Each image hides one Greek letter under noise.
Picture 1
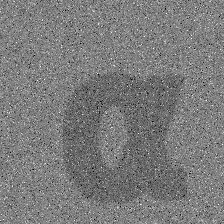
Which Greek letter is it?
alpha
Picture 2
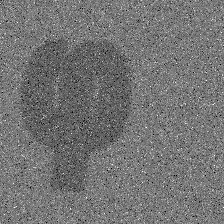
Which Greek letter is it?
phi
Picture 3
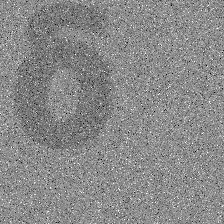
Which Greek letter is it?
delta
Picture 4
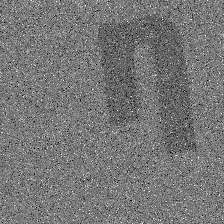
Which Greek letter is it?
eta
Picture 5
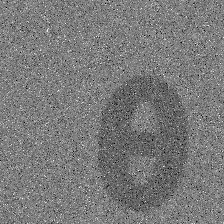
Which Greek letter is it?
theta
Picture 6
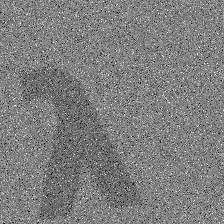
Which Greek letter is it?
lambda
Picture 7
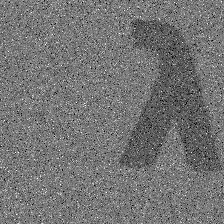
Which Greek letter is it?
lambda
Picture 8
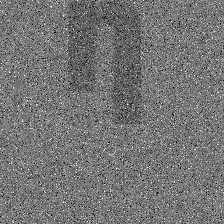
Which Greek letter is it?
eta
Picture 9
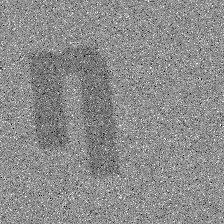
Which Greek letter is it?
eta
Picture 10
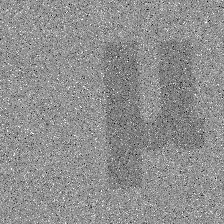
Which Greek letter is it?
mu
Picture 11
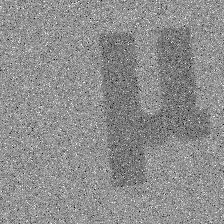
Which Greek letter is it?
mu
